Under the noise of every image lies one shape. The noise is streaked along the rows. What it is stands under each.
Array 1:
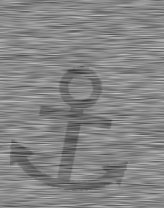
anchor
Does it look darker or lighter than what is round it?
darker
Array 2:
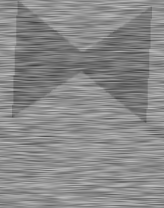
bow tie
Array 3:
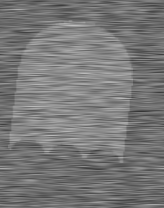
ghost
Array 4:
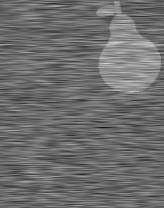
pear
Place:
top right
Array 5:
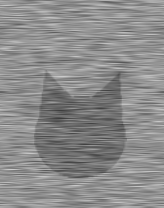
cat's head
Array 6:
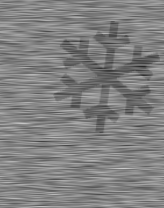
snowflake
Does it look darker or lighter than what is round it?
darker
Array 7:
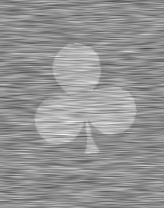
club
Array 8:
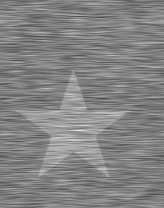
star
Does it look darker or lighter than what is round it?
lighter
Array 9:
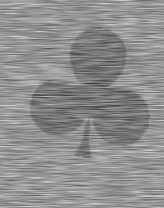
club
